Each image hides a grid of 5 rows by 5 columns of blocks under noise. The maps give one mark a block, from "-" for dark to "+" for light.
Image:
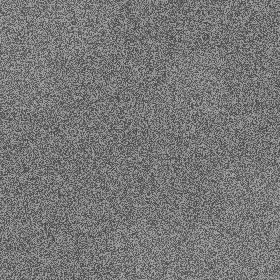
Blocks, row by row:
+ + - - -
+ - - + -
- - - - -
- - - - +
- - + + +
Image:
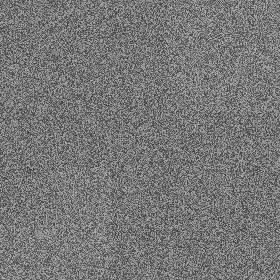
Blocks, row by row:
- - - + +
- - - + +
- - - - -
- + - - -
+ + - - -
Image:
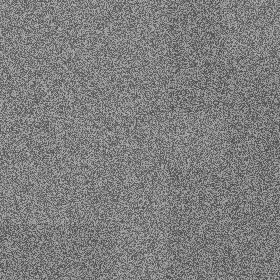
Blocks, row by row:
+ + + - +
+ + + - -
+ + + + -
+ + + - -
- - + - -
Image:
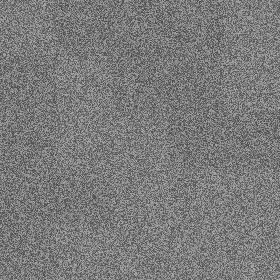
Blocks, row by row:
+ - - - +
- + - - +
- + + - -
- - + + +
- + + + +
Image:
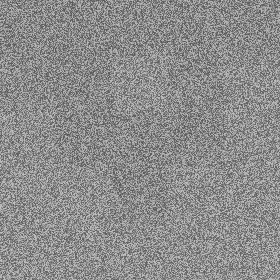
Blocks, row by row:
- - - - -
- - + - +
+ - - - +
+ + - + +
+ + + + +
